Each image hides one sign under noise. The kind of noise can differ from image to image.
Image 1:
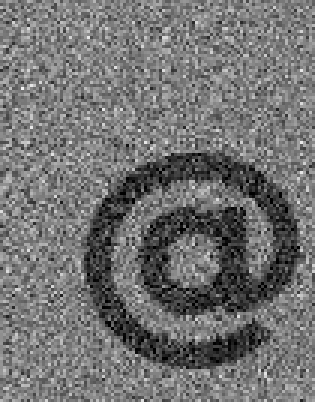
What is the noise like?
low rank plus noise
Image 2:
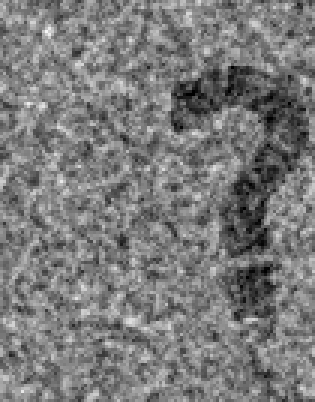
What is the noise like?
blotchy
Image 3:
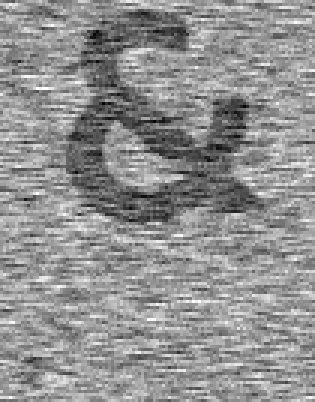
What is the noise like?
streaked along the rows
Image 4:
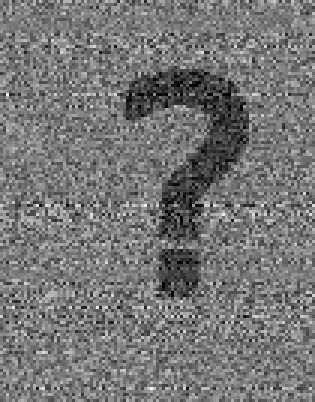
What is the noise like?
rows of uneven size
